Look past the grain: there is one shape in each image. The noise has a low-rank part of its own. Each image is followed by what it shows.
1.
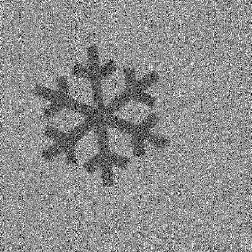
snowflake
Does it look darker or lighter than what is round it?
darker
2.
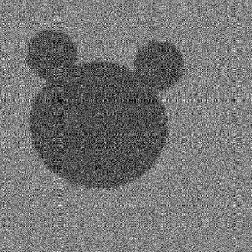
bear's head
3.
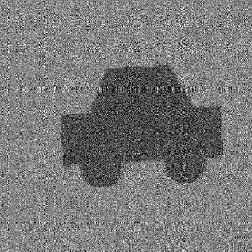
car
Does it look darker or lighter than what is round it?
darker
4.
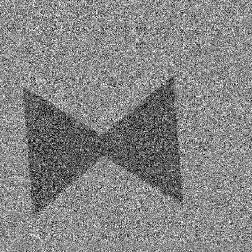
bow tie
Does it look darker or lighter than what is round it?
darker
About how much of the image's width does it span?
two thirds
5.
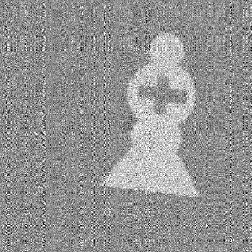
chess bishop
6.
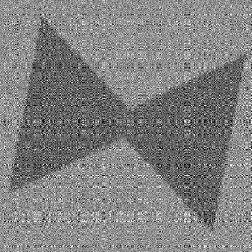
bow tie
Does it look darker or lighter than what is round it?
darker
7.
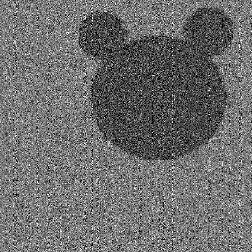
bear's head
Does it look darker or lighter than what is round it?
darker
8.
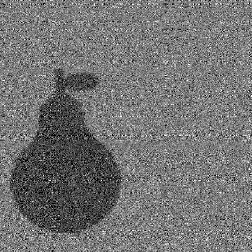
pear
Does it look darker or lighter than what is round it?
darker
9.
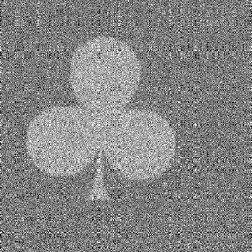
club
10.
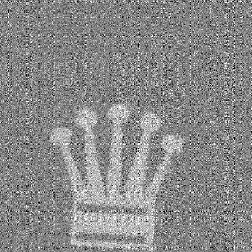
chess queen
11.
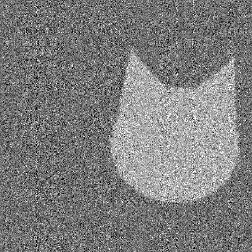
cat's head
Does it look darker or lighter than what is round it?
lighter
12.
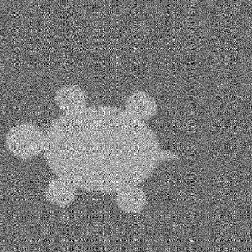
turtle
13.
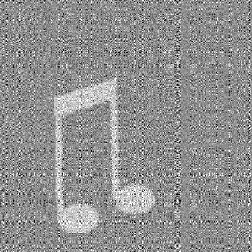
pair of musical notes
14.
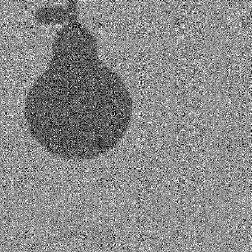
pear
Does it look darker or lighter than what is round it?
darker
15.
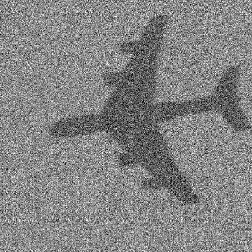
airplane
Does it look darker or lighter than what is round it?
darker
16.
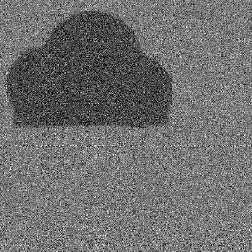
cloud
